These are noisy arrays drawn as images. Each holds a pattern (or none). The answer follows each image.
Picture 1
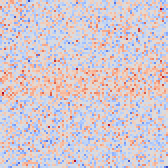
one horizontal stripe
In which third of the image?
middle
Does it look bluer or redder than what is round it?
redder
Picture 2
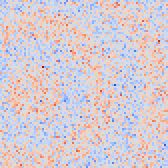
rings round one point
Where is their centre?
middle left
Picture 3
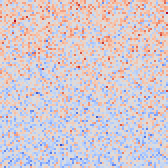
a smooth slope
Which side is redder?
top
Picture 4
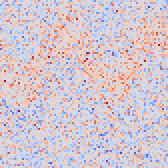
a wavy band
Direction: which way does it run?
left to right
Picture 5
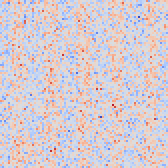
vertical stripes
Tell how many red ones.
5
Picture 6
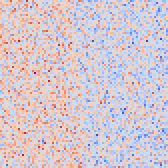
a sharp edge
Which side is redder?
left
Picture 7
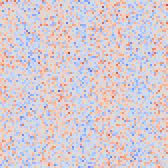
vertical stripes
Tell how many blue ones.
3
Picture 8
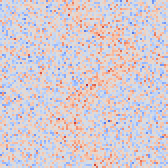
a wavy band
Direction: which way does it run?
top to bottom
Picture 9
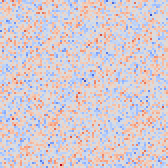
diagonal stripes
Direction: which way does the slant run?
bottom left to top right
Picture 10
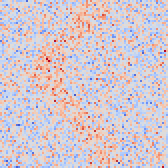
a wavy band
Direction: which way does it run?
top to bottom
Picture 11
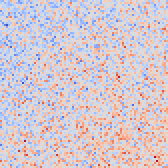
a smooth slope
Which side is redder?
bottom right
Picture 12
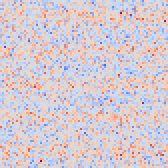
horizontal stripes
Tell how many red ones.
5
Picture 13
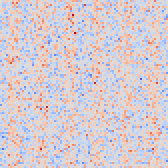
vertical stripes
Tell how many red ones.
6
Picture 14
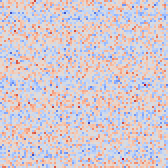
horizontal stripes
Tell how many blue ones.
5
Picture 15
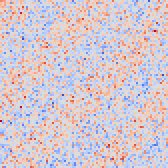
diagonal stripes
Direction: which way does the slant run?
bottom left to top right
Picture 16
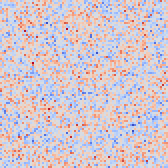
rings round one point
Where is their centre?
top middle
